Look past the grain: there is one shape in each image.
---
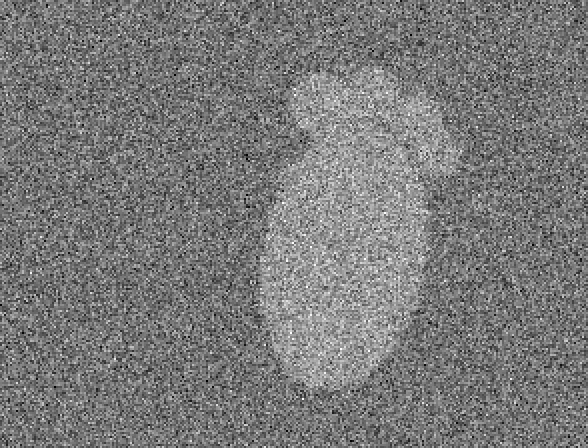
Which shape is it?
footprint
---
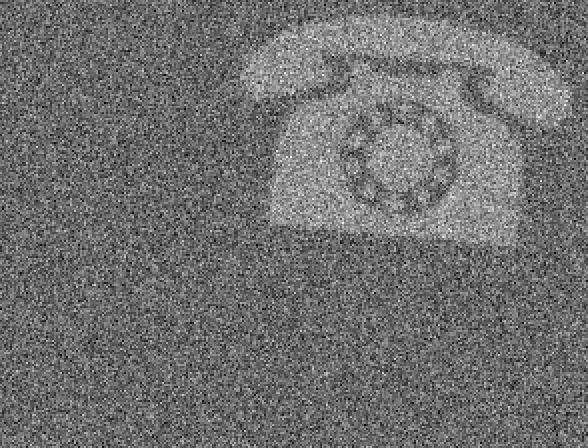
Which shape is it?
telephone
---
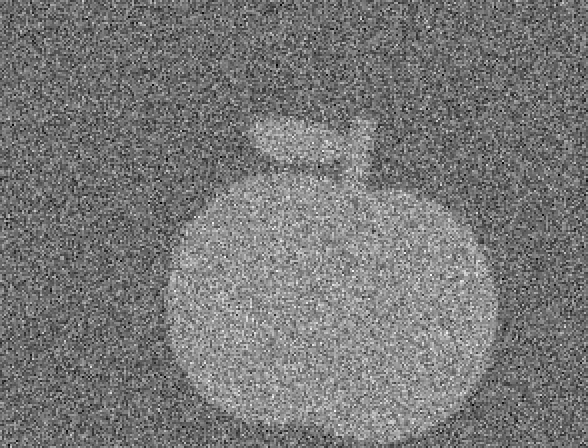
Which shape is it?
apple
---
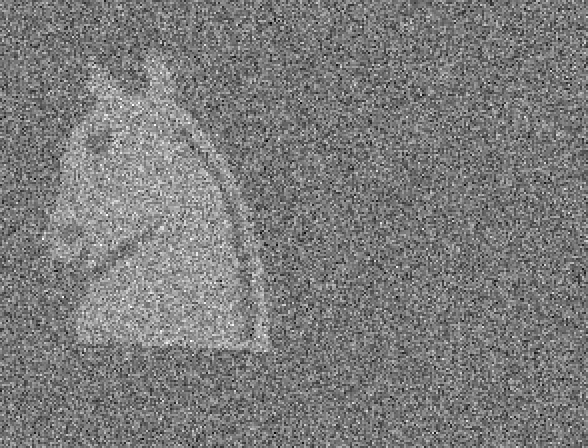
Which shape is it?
chess knight
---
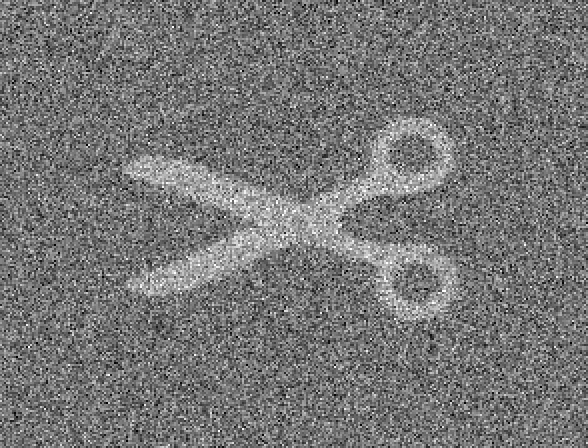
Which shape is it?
pair of scissors
